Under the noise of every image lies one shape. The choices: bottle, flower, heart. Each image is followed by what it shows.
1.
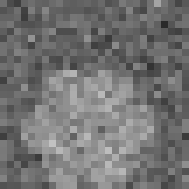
flower
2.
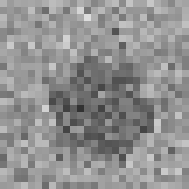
flower
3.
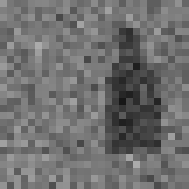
bottle
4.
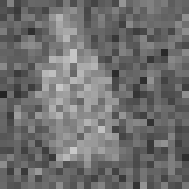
bottle
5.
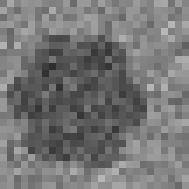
flower
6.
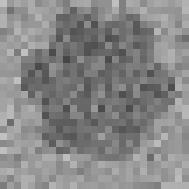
flower
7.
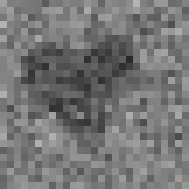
heart
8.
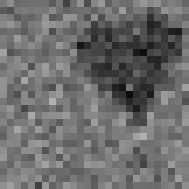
heart
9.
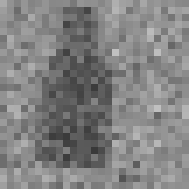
bottle
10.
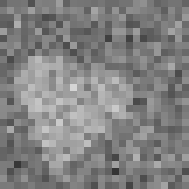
heart
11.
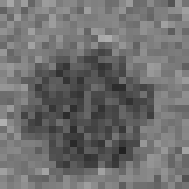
flower
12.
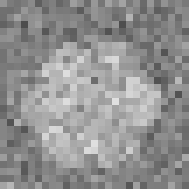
flower
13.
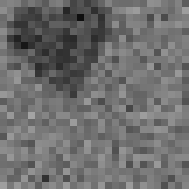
heart
